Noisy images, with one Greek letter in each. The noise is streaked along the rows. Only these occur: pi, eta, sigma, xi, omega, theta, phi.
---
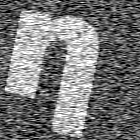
light eta
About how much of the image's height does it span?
nearly all
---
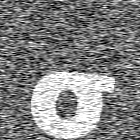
light sigma
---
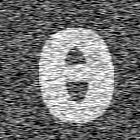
light theta
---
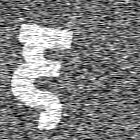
light xi
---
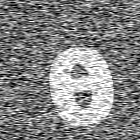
light theta
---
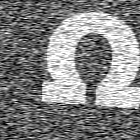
light omega
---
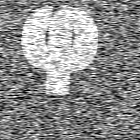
light phi
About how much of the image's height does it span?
two thirds
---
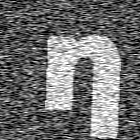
light eta
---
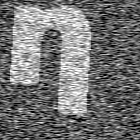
light eta
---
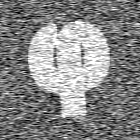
light phi
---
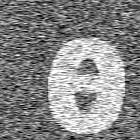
light theta
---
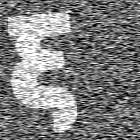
light xi
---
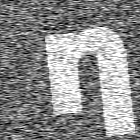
light eta
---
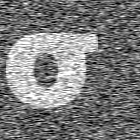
light sigma
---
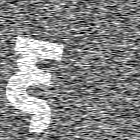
light xi
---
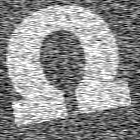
light omega
